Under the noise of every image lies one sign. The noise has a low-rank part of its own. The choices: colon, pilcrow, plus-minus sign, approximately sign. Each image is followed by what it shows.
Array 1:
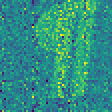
pilcrow
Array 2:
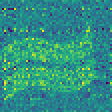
approximately sign
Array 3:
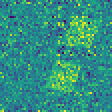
colon
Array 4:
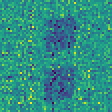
colon
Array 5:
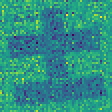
plus-minus sign
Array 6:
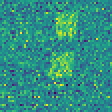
colon
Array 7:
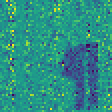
pilcrow
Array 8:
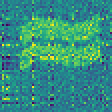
approximately sign
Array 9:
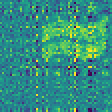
approximately sign
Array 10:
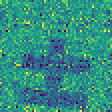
plus-minus sign
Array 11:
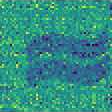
approximately sign
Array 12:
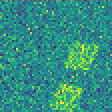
colon
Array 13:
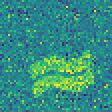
approximately sign
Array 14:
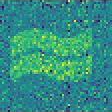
approximately sign
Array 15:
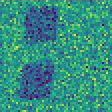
colon
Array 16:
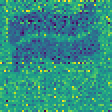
approximately sign
